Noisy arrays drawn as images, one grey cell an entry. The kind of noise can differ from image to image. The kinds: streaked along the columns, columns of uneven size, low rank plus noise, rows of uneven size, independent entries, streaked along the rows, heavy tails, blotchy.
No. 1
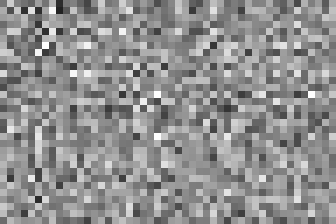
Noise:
low rank plus noise
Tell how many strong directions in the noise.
three or four
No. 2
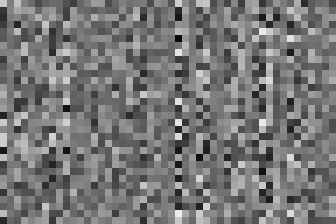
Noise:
columns of uneven size
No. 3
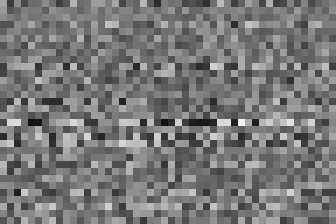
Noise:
rows of uneven size
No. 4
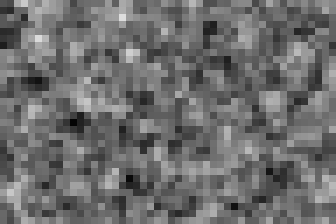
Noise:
blotchy
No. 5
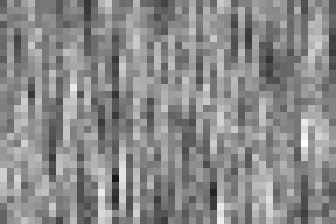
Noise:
streaked along the columns
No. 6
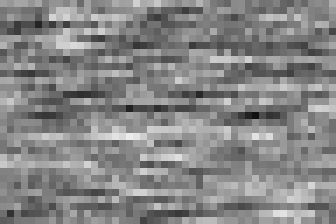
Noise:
streaked along the rows
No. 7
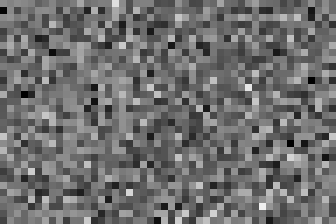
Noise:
independent entries
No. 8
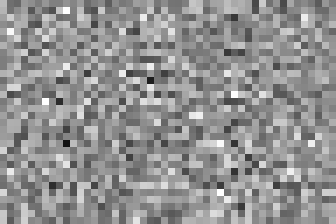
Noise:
low rank plus noise
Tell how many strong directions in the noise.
three or four
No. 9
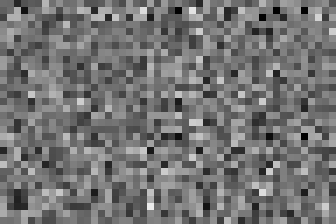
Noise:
low rank plus noise
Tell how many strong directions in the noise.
three or four
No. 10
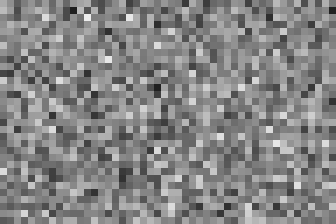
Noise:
independent entries
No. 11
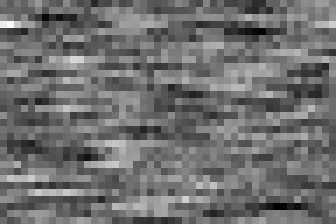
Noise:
streaked along the rows
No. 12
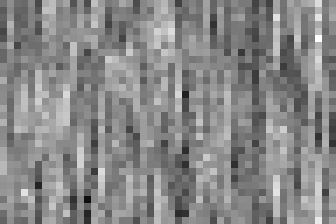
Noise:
streaked along the columns
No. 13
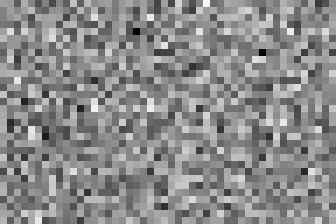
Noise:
low rank plus noise
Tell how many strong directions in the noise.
five to eight
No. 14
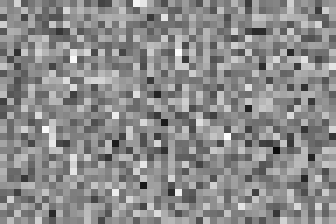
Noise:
independent entries
